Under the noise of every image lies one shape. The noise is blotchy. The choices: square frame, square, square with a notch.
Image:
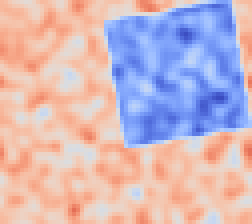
square
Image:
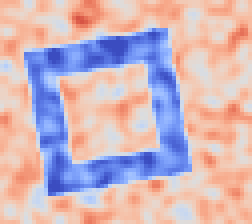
square frame
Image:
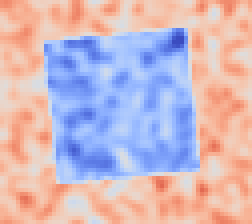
square
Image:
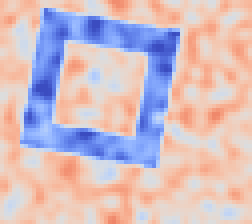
square frame
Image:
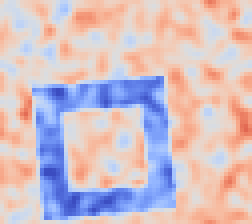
square frame
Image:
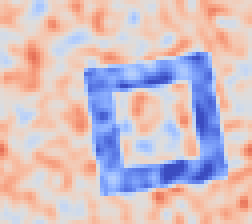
square frame
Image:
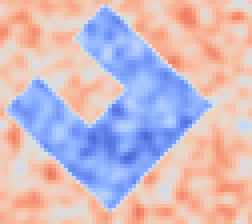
square with a notch
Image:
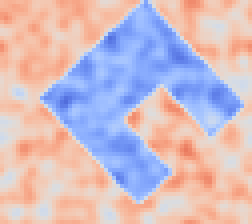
square with a notch
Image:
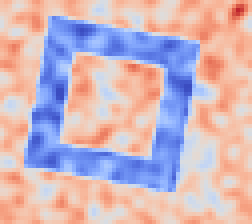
square frame
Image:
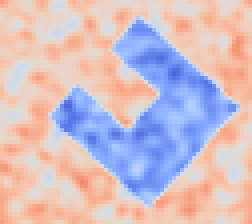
square with a notch
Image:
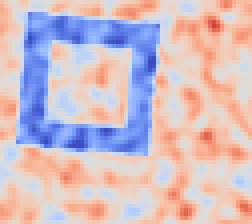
square frame
